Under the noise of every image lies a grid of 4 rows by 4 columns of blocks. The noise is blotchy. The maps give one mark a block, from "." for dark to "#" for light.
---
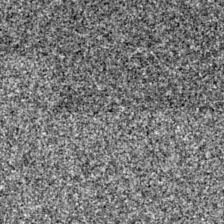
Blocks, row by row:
. . . .
# . . .
# # # #
# # # #
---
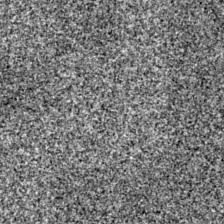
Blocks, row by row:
# . # .
. # # .
# # # .
# . . .
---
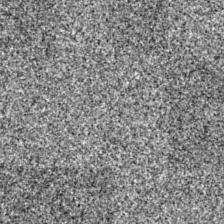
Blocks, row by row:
. # . #
# # # .
# # # .
. . # #
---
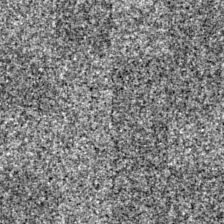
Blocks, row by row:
# . # .
. # . .
# # . #
. # . .
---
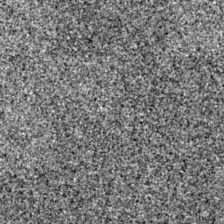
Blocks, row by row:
# . . #
# # . .
# . . .
. . . .
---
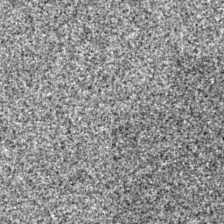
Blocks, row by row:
# # # #
# # # .
# # . .
# # . .
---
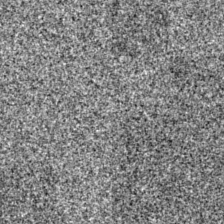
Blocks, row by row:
# # . #
# # # .
# # . .
. # . .
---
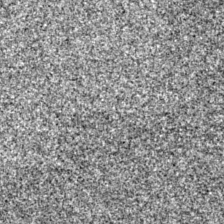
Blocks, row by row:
# # # .
# # # .
# . . .
. . . .
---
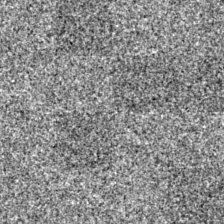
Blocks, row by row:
# . # #
# # . .
# . # #
# # # .
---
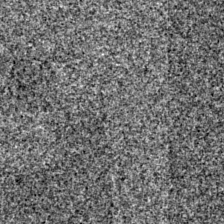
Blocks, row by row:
# # # .
. # # .
# . # .
. . # .
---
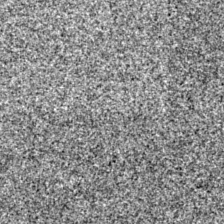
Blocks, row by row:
# # # .
# # # .
. . . .
. . . .
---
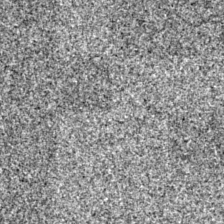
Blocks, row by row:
. # . .
. . # #
. # # .
. # # #
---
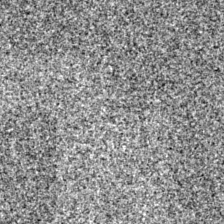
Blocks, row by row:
. . . .
# # . .
. # # .
. # # .
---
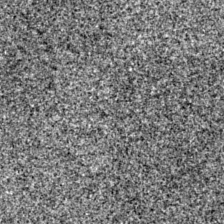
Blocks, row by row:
. . # #
. # . .
# # . .
# # . .
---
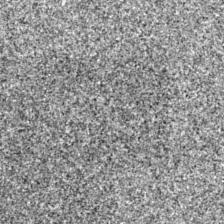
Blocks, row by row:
# # # #
. . . #
. . . #
. . # #
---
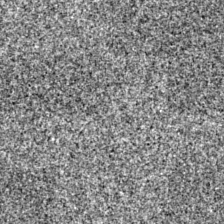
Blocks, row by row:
# # . .
. . # .
# # # #
. # # .
